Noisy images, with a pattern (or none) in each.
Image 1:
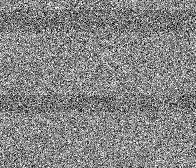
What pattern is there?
bands of rows
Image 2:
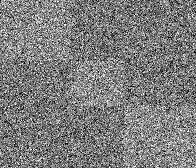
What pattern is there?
blocks along the diagonal
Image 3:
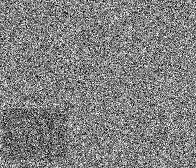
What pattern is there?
one block
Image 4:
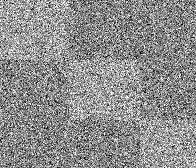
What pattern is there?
blocks along the diagonal
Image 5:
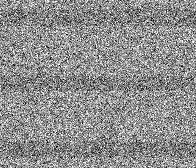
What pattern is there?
bands of rows
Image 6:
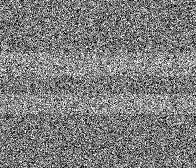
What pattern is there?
bands of rows
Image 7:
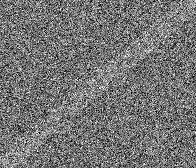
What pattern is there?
a diagonal band
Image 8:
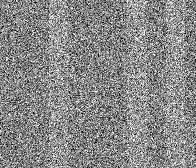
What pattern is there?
bands of columns
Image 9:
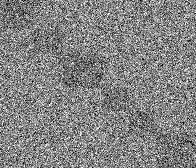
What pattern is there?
blocks along the diagonal
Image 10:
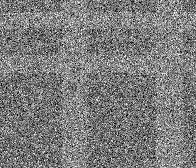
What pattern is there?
bands of rows crossing bands of columns
